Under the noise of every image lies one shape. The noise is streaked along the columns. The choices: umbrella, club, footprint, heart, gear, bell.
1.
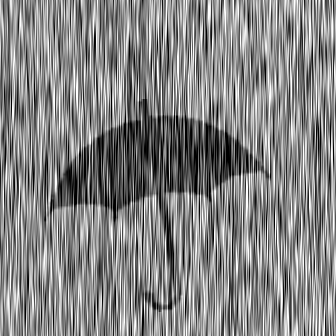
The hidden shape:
umbrella
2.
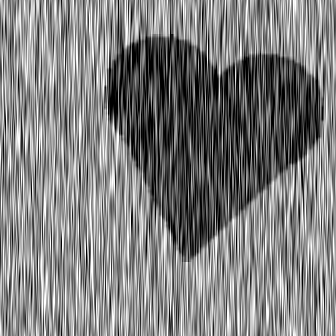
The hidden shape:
heart
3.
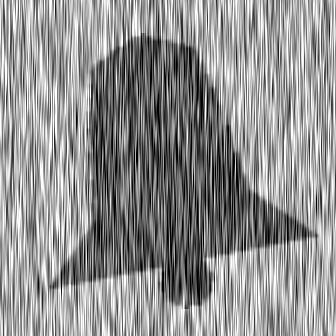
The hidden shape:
bell
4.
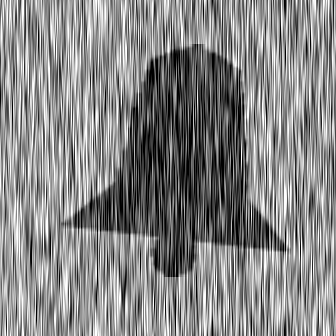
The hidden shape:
bell
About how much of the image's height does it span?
two thirds
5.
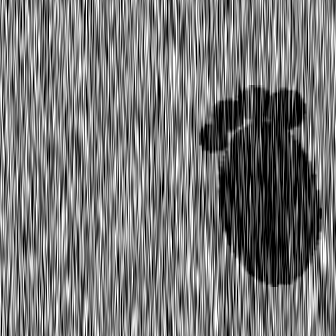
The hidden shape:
footprint
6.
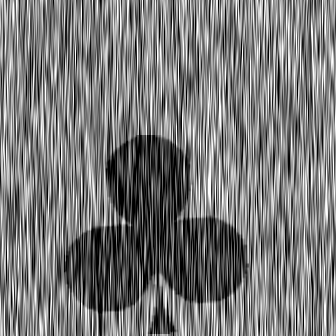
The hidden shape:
club
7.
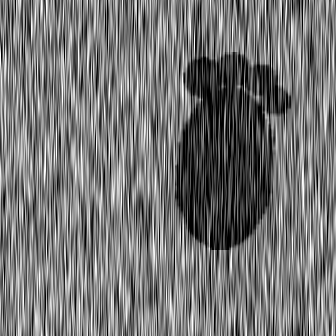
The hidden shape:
footprint
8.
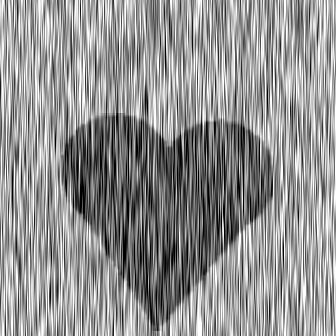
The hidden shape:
heart
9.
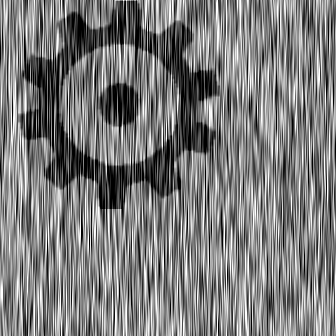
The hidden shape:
gear
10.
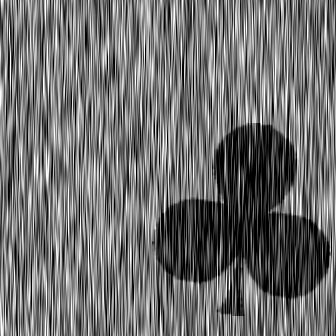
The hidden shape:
club
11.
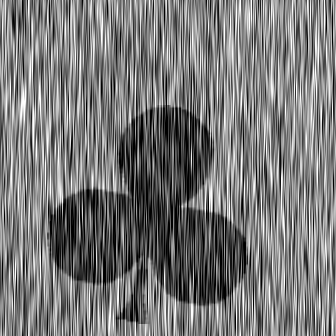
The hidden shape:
club
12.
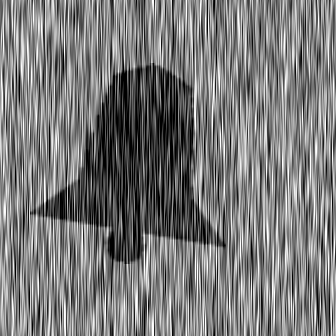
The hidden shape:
bell
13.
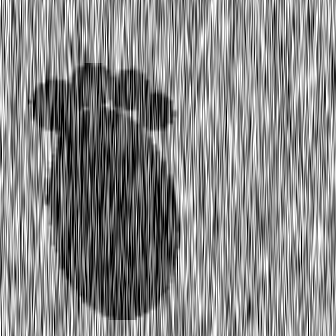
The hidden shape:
footprint
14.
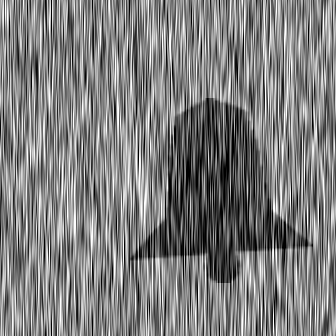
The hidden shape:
bell
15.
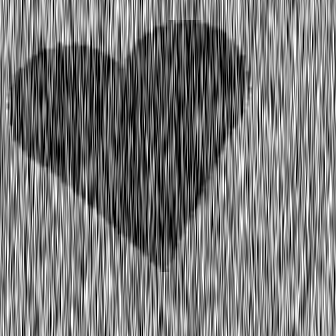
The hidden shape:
heart
